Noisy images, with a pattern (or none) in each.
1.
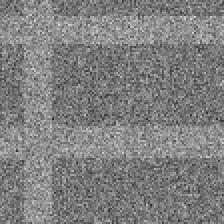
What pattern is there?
bands of rows crossing bands of columns
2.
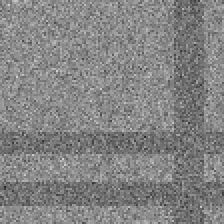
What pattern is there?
bands of rows crossing bands of columns
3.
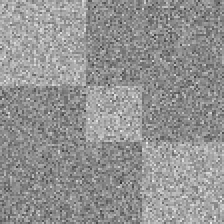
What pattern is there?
blocks along the diagonal
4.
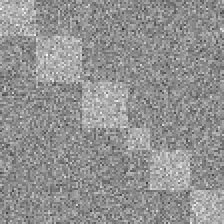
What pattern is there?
blocks along the diagonal
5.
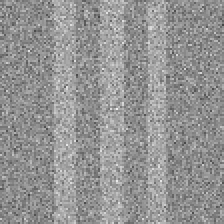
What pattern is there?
bands of columns
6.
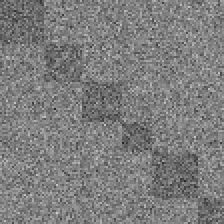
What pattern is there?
blocks along the diagonal
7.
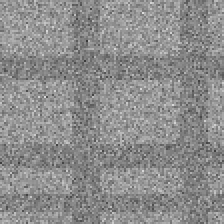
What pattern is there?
bands of rows crossing bands of columns
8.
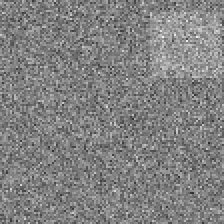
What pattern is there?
one block
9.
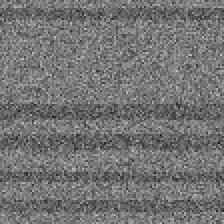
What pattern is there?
bands of rows
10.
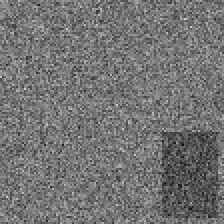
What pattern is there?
one block
